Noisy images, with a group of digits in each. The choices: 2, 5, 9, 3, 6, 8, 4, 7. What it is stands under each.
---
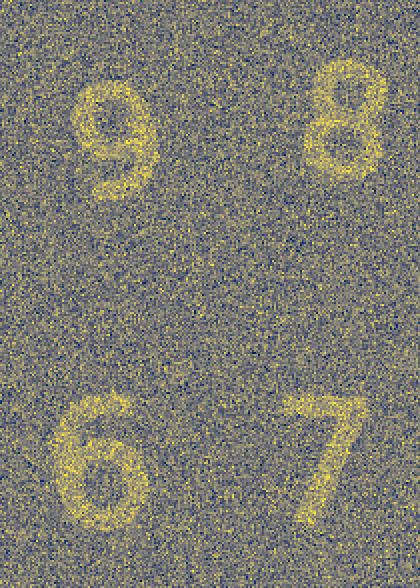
top left: 9; top right: 8; bottom left: 6; bottom right: 7
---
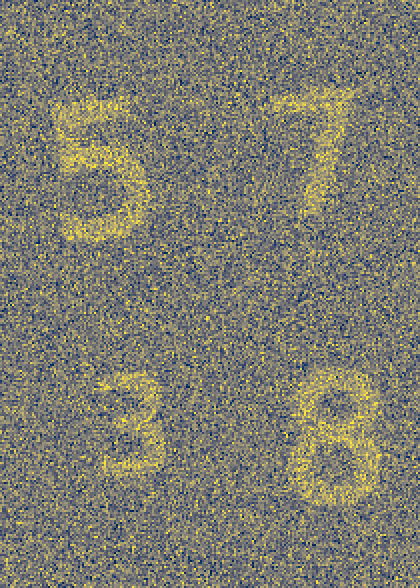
top left: 5; top right: 7; bottom left: 3; bottom right: 8
